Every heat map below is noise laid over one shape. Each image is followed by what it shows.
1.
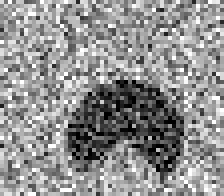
disc with a wedge cut out
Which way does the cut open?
down
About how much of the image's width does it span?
half
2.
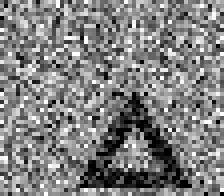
triangle frame
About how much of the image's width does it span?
half
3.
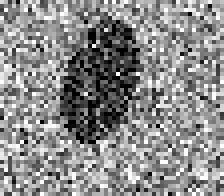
ellipse
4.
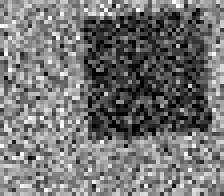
square
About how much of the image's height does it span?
two thirds
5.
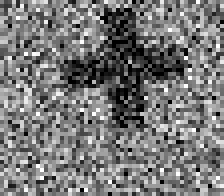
cross
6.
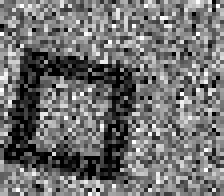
square frame
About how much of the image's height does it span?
two thirds
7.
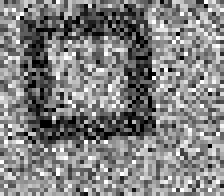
square frame
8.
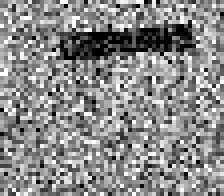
bar
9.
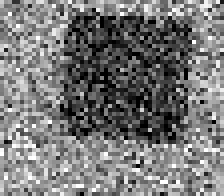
square
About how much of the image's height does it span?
two thirds
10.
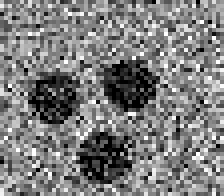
three dots
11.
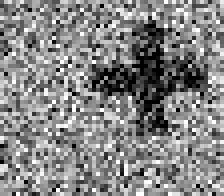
cross
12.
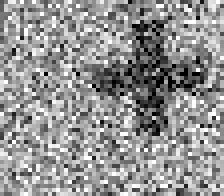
cross
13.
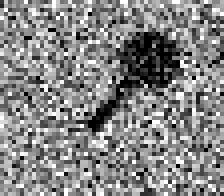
lollipop
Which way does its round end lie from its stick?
up and right
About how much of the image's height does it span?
half
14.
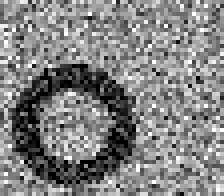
ring
